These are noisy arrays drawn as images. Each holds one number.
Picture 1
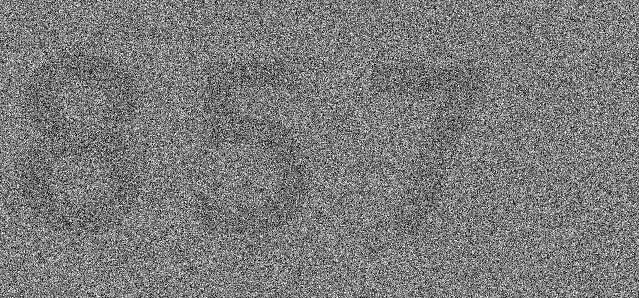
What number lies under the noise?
857
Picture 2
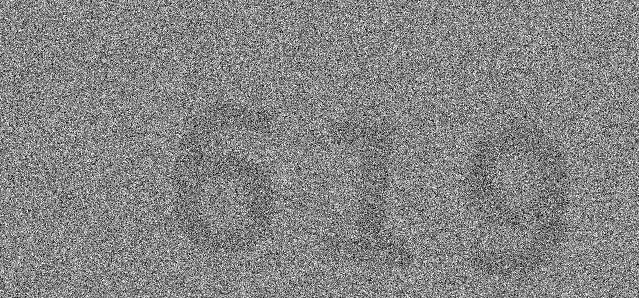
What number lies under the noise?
619
